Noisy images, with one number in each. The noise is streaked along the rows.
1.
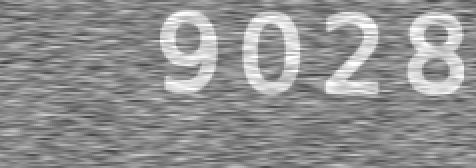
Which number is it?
9028
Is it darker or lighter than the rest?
lighter
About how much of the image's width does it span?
two thirds
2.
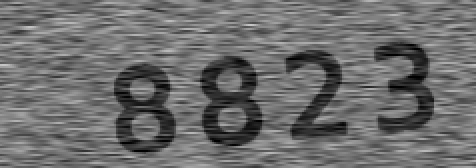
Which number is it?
8823
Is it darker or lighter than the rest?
darker
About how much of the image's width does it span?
two thirds
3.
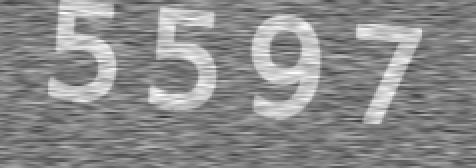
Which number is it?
5597
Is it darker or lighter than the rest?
lighter
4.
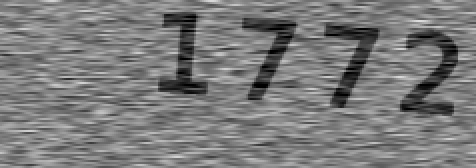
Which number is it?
1772
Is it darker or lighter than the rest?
darker
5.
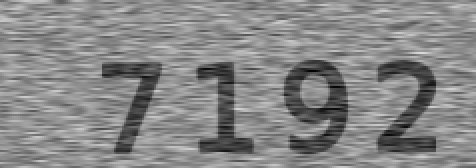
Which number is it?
7192
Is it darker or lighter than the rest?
darker
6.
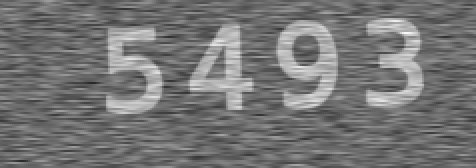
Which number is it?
5493
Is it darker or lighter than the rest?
lighter
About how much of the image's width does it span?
two thirds
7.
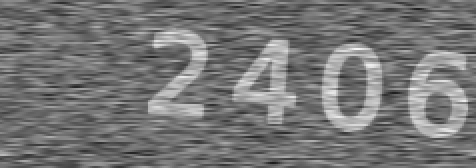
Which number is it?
2406
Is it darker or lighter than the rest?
lighter
